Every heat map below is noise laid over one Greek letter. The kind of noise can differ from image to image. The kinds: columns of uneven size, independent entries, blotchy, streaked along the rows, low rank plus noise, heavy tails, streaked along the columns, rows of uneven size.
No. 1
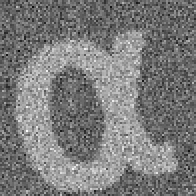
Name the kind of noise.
low rank plus noise
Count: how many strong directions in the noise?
three or four
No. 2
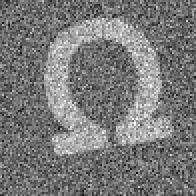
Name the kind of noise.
independent entries
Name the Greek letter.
omega
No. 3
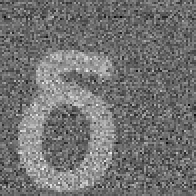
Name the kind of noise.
rows of uneven size
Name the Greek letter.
delta
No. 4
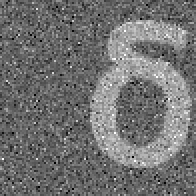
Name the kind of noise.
heavy tails
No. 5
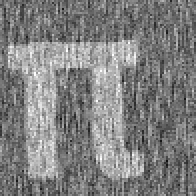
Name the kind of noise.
streaked along the columns
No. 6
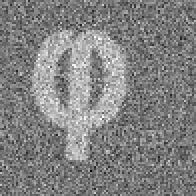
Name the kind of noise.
low rank plus noise
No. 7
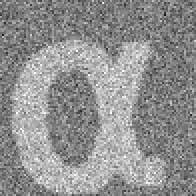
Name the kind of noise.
independent entries
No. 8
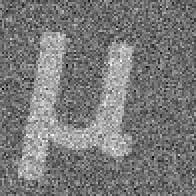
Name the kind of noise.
low rank plus noise
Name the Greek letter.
mu
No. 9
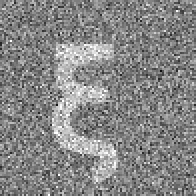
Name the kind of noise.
low rank plus noise
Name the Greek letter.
xi
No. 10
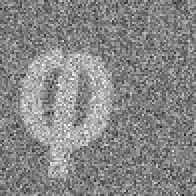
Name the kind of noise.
independent entries
